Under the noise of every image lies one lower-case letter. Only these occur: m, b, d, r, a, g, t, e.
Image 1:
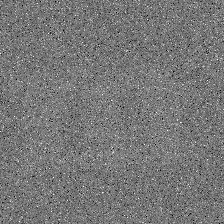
m
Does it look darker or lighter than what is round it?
lighter
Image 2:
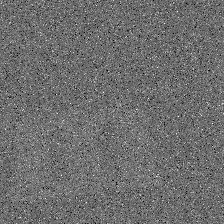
m
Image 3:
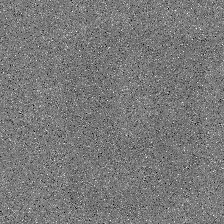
g
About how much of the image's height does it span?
nearly all
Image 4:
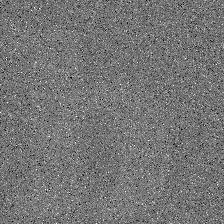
b
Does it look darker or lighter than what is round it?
lighter
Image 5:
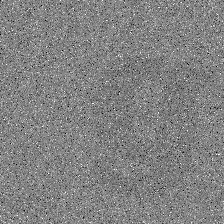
g
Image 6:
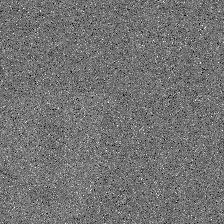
g
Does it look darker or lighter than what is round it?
lighter
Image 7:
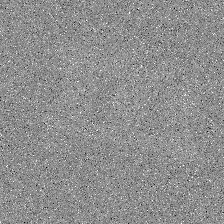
m
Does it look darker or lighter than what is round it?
lighter
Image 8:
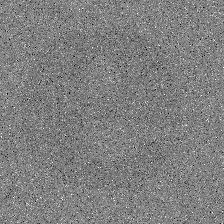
e
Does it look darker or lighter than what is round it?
darker
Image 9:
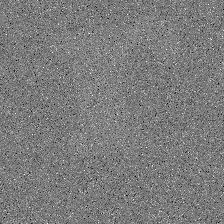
r
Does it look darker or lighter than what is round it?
lighter
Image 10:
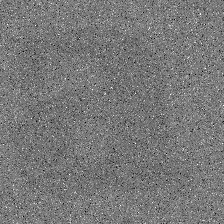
a
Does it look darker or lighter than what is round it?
darker
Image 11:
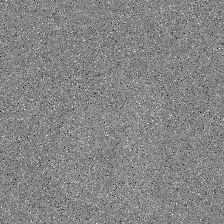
d
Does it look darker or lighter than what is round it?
lighter
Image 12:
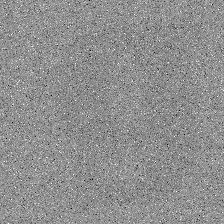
g
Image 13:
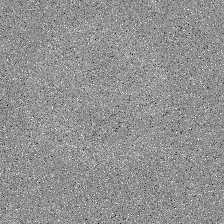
e
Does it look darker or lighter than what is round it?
lighter
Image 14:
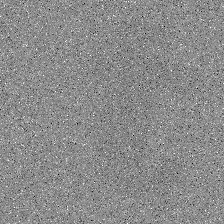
t
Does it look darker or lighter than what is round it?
darker
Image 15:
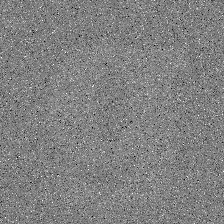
g
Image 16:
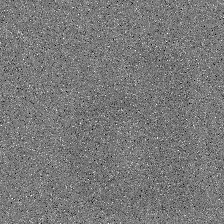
d
